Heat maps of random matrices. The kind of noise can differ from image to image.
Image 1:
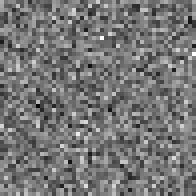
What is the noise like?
independent entries
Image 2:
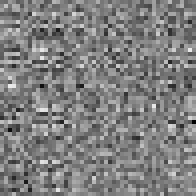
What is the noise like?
low rank plus noise
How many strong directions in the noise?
one
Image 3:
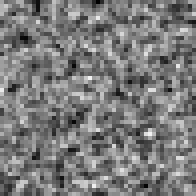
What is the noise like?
blotchy
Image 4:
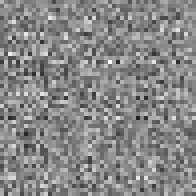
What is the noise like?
low rank plus noise
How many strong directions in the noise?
three or four
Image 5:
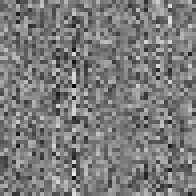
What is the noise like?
columns of uneven size
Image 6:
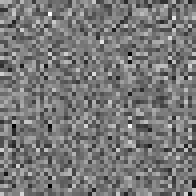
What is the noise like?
low rank plus noise
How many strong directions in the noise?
two
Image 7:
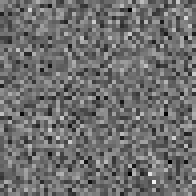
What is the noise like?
low rank plus noise
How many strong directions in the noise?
five to eight
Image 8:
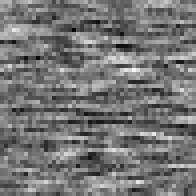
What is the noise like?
streaked along the rows
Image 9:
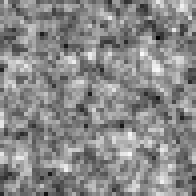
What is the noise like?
blotchy
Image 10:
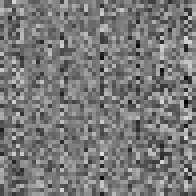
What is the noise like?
columns of uneven size
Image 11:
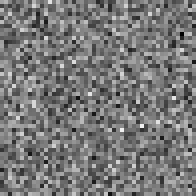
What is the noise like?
independent entries
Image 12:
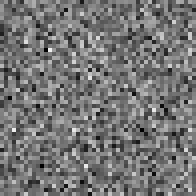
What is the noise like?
independent entries
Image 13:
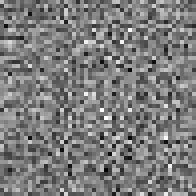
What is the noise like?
low rank plus noise
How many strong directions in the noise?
two
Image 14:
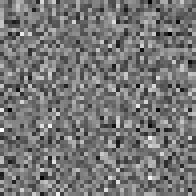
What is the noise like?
low rank plus noise
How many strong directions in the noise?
two
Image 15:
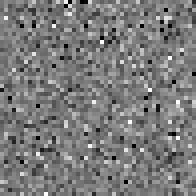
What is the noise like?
heavy tails
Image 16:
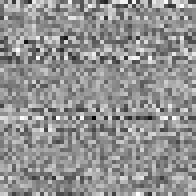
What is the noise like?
rows of uneven size
